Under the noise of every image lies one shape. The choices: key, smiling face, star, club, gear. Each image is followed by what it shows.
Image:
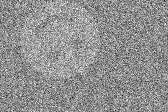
smiling face
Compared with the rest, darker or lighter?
lighter
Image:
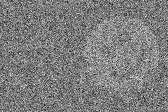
smiling face
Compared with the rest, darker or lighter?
lighter
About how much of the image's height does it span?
two thirds
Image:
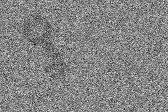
key
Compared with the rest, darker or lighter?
darker
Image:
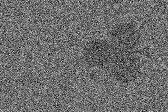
club
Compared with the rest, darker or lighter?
darker
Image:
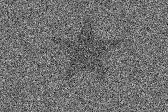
star
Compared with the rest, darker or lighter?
darker
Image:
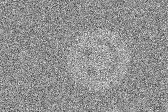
smiling face
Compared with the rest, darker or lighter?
lighter
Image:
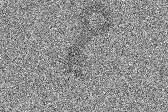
key
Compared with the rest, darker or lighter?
darker
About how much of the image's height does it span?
two thirds
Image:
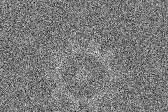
gear
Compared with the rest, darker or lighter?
lighter
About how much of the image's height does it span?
two thirds
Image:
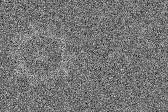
gear
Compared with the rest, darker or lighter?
lighter
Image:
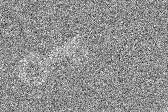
key
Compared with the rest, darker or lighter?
lighter
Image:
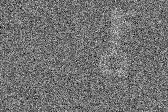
key
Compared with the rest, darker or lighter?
lighter
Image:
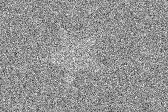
star
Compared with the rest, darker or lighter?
lighter
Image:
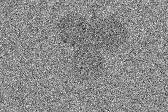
club
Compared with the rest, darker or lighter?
darker
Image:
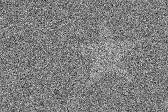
star
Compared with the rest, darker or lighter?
lighter
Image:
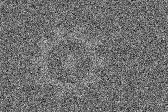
gear
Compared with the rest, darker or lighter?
lighter
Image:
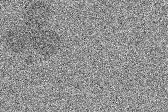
club
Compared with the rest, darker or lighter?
darker
